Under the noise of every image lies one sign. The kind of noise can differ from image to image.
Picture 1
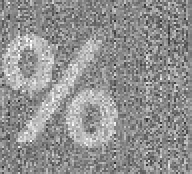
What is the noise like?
columns of uneven size
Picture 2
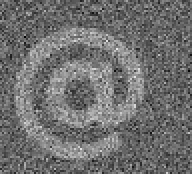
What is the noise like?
low rank plus noise
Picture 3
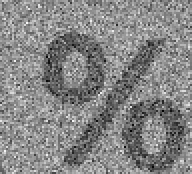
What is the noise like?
independent entries
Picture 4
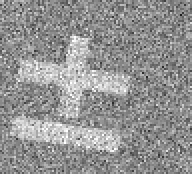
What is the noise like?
independent entries
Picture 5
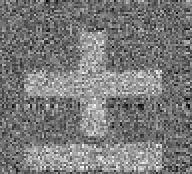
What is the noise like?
low rank plus noise
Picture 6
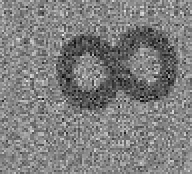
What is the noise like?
low rank plus noise
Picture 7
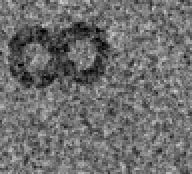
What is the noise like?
blotchy
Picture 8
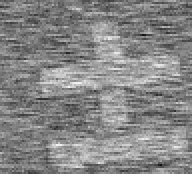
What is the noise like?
streaked along the rows
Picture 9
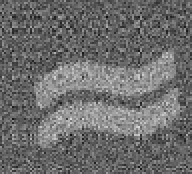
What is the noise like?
low rank plus noise
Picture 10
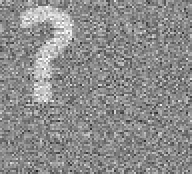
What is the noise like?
low rank plus noise
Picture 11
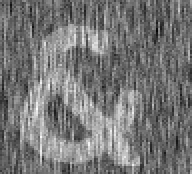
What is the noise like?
streaked along the columns
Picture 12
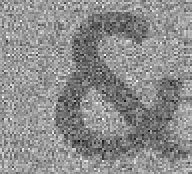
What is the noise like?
low rank plus noise
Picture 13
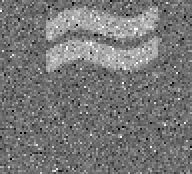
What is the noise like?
heavy tails
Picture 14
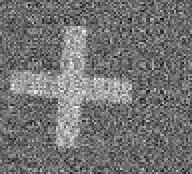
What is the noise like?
low rank plus noise
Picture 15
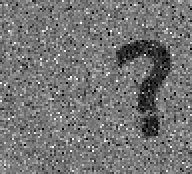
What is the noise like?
heavy tails
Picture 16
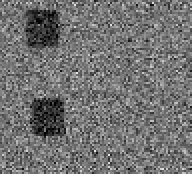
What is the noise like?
low rank plus noise
